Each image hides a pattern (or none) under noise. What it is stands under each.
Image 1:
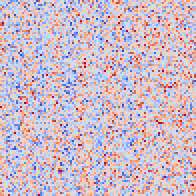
bands of columns
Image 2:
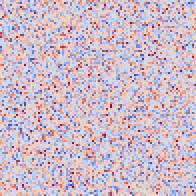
only noise
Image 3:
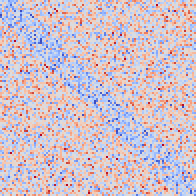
a diagonal band
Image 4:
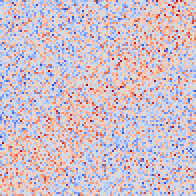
a diagonal band
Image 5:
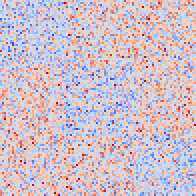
blocks along the diagonal
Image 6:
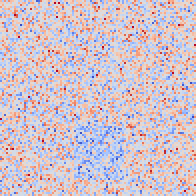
one block
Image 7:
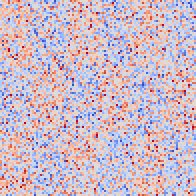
a checkerboard
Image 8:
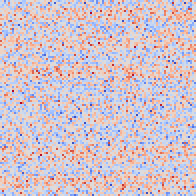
bands of rows
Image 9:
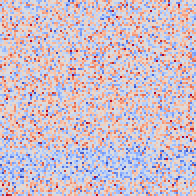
one band of rows
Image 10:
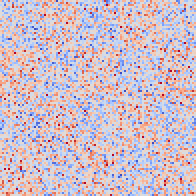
a checkerboard
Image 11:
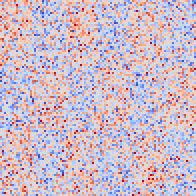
a checkerboard
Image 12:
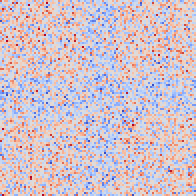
bands of rows crossing bands of columns
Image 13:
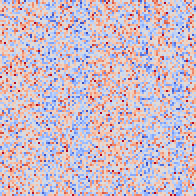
bands of columns
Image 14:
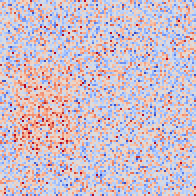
one block
